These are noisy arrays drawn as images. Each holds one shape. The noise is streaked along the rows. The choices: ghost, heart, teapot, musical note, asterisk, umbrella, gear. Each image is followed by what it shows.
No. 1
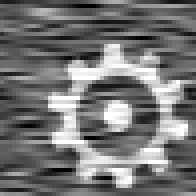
gear
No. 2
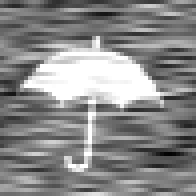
umbrella
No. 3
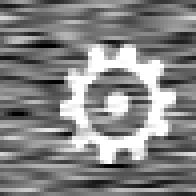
gear
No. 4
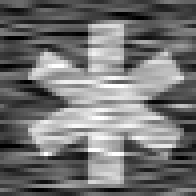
asterisk
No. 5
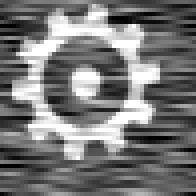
gear
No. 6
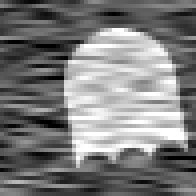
ghost
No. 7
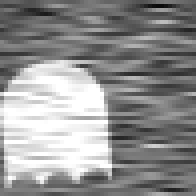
ghost
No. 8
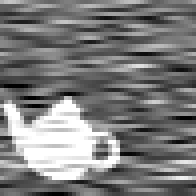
teapot
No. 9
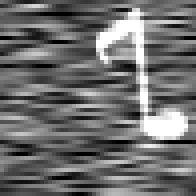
musical note
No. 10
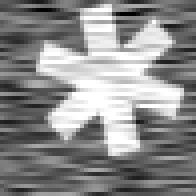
asterisk
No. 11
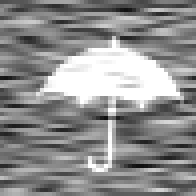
umbrella
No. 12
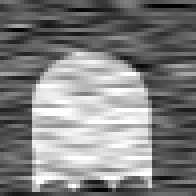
ghost
